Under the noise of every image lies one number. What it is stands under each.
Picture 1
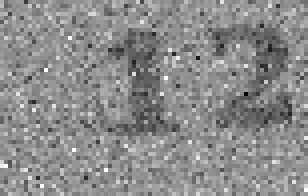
12
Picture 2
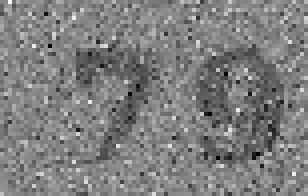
79
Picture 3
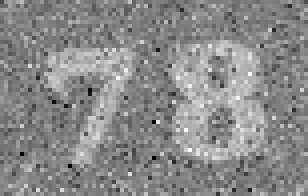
78
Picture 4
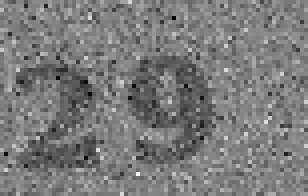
29
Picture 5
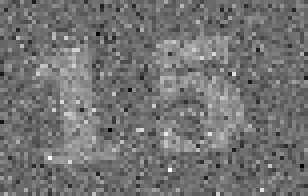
15
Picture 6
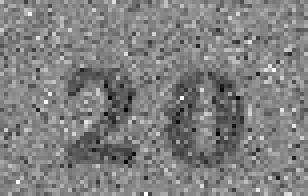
20
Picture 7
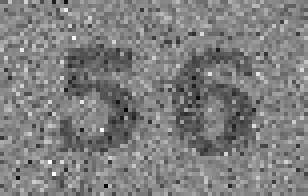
56
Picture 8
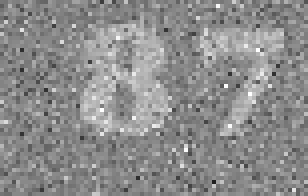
87
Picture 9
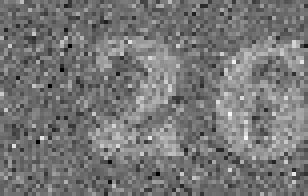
26
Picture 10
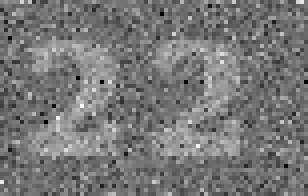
22
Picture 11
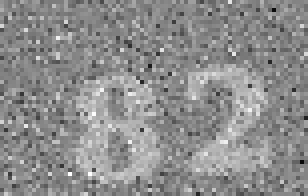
82
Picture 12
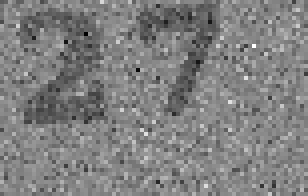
27
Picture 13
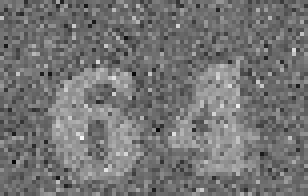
64
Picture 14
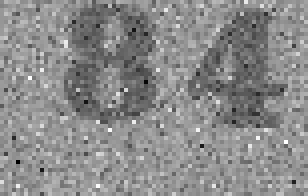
84
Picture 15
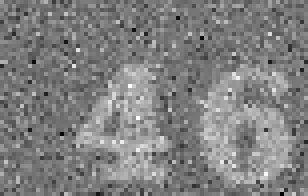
46
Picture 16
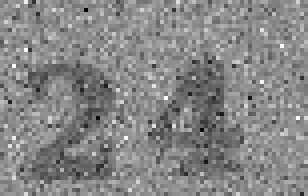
24
